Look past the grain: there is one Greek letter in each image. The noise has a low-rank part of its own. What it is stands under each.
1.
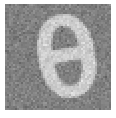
theta
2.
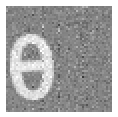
theta
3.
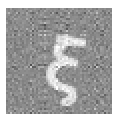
xi
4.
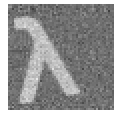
lambda
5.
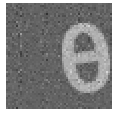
theta
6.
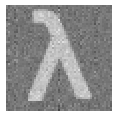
lambda
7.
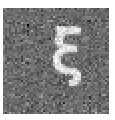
xi
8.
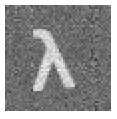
lambda
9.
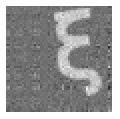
xi
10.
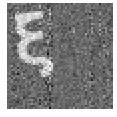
xi
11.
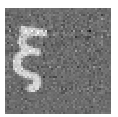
xi
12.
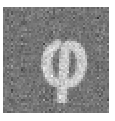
phi
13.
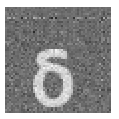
delta
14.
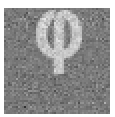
phi
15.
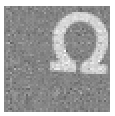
omega
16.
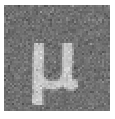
mu
